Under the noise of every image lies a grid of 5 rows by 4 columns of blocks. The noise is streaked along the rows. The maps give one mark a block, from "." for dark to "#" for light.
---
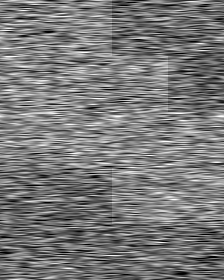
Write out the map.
# # . .
# # # .
# # # #
. . # #
. . . .
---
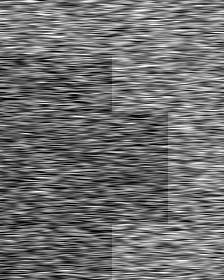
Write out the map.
# # # #
. . # #
. . . #
. . . #
. . # #
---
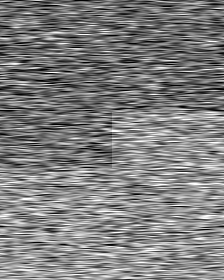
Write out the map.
. . . .
. . . .
. . # #
# # # #
# # # #
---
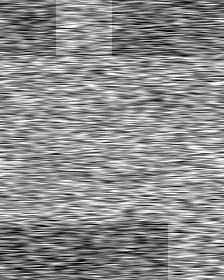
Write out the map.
. # . .
# # # #
# # # #
# # # #
. . . #
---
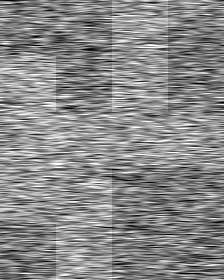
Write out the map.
. . # .
# . # .
# # # #
# # . .
. # . .
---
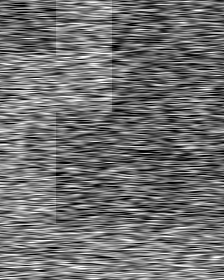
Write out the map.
. # . .
# # . .
# . . .
# . . .
# # # #
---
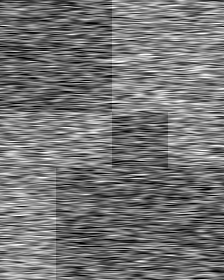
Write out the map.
. . # #
. . # #
# # . #
# . . .
# . . .
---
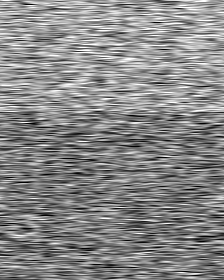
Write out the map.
# # # #
# # # #
. . . .
. . . .
. . . .
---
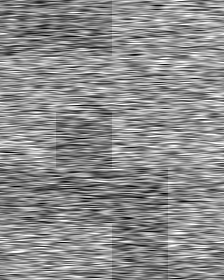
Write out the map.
. . # #
# # # #
# . # #
. . . #
# # . #
